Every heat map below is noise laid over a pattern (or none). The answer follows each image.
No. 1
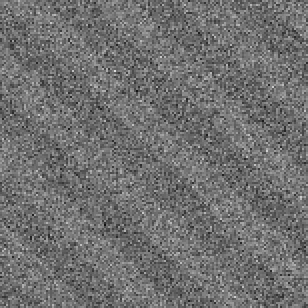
diagonal stripes
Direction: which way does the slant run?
top left to bottom right
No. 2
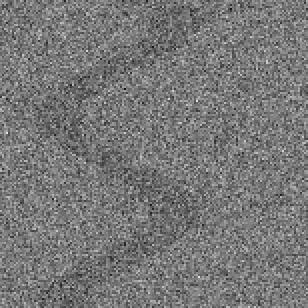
a wavy band
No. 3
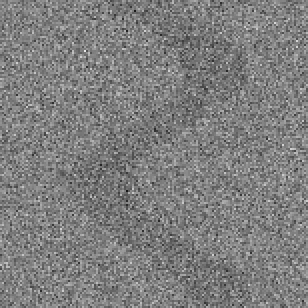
a wavy band
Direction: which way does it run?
top to bottom
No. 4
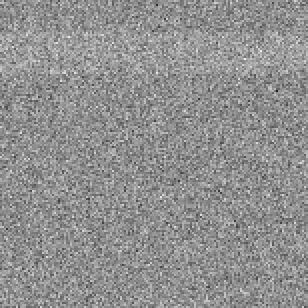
one horizontal stripe
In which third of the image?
top
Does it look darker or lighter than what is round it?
lighter
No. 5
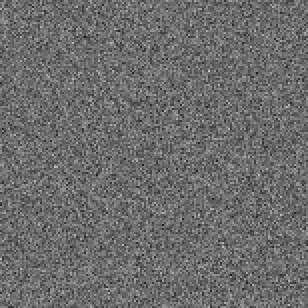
only noise
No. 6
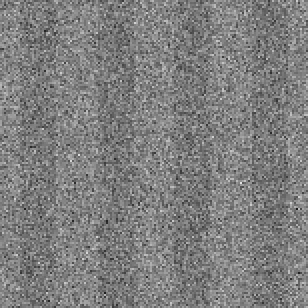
vertical stripes
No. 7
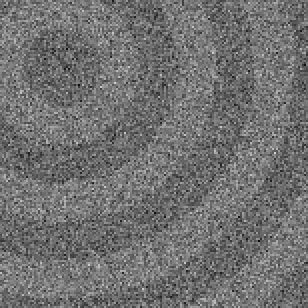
rings round one point
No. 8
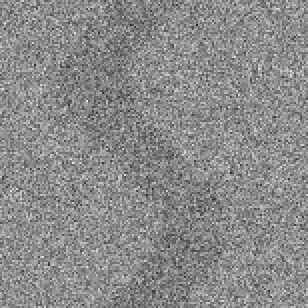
a wavy band
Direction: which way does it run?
top to bottom
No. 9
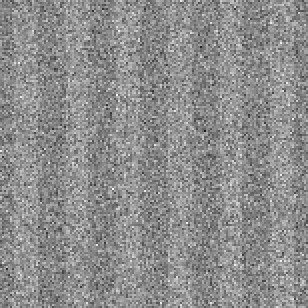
vertical stripes
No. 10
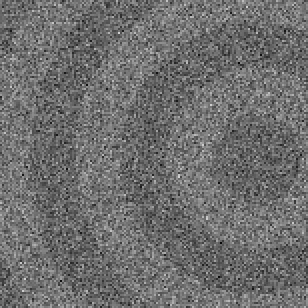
rings round one point
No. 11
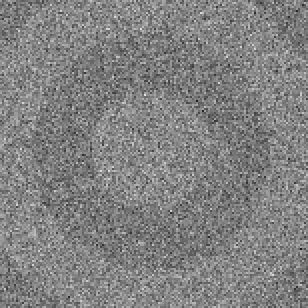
rings round one point
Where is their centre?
centre
